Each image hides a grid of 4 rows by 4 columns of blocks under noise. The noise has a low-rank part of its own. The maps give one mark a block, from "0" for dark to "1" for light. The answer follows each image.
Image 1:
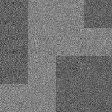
0 1 1 0
0 1 1 1
0 1 0 0
1 1 0 0
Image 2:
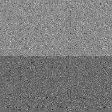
1 1 1 1
1 1 1 1
0 0 0 0
0 0 0 0
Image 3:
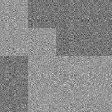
1 0 0 0
1 1 0 0
0 1 1 1
0 1 1 1
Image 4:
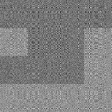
0 0 0 0
1 0 0 1
0 0 0 1
1 1 1 1
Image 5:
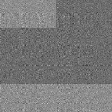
1 1 0 0
0 0 0 0
0 0 0 0
1 1 1 1
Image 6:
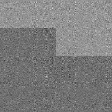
1 1 1 1
0 0 1 1
0 0 0 0
0 0 0 0
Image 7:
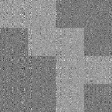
1 1 0 0
0 1 1 0
0 0 1 1
0 0 1 0
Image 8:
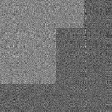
1 1 1 0
1 1 0 0
1 1 0 0
0 0 0 0
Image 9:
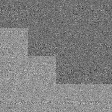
0 0 0 0
1 0 0 0
1 1 0 0
1 1 1 1
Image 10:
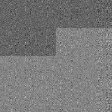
0 0 0 0
0 0 1 1
1 1 1 1
1 1 1 1
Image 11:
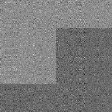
1 1 1 1
1 1 0 0
1 1 0 0
0 0 0 0
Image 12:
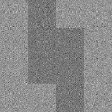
1 0 1 1
1 0 0 1
1 0 0 1
1 1 0 1
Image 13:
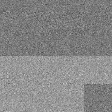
0 0 0 0
0 0 0 0
1 1 1 1
1 1 1 0
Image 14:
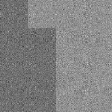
0 1 1 1
0 0 1 1
0 0 1 1
0 0 1 1
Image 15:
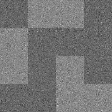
0 1 1 0
1 0 0 0
1 0 1 0
0 0 1 1
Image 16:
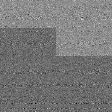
1 1 1 1
0 0 1 1
0 0 0 0
0 0 0 0
